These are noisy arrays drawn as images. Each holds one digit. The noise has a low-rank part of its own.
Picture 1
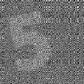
5
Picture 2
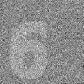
6
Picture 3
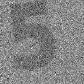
5
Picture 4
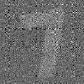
7
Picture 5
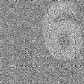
6
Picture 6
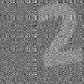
2
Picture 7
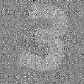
3
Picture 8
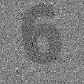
6
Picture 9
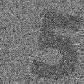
5
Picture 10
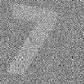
7
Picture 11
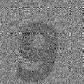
9
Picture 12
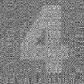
4
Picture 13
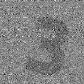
3
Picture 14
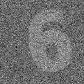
6
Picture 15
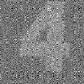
4
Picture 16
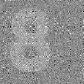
8
